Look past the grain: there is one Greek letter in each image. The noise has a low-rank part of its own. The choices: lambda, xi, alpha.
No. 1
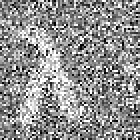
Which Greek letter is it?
lambda
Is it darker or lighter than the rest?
lighter
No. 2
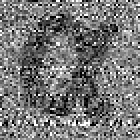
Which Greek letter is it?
alpha
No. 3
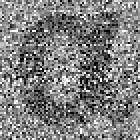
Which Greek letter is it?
alpha
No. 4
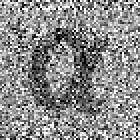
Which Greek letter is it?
alpha
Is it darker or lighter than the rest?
darker
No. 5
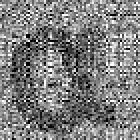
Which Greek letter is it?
alpha
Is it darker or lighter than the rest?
darker
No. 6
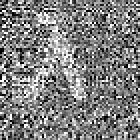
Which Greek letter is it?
lambda
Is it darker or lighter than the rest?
lighter
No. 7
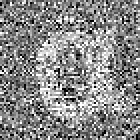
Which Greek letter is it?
alpha
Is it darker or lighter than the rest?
lighter
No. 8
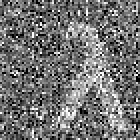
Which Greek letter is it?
lambda
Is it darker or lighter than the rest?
lighter
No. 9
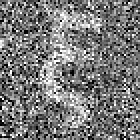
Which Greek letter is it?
xi
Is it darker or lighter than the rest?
lighter
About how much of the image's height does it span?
nearly all
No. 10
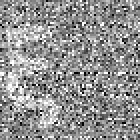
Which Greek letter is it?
xi
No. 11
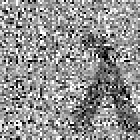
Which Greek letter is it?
lambda
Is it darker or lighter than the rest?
darker
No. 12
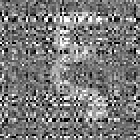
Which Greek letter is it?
xi
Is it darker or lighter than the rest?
lighter
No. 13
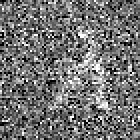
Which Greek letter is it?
lambda
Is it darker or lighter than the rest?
lighter
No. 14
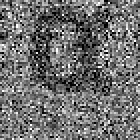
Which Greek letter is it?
alpha
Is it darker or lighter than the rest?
darker
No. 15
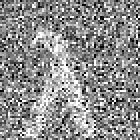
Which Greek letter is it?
lambda
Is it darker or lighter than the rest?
lighter
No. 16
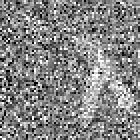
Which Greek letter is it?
lambda
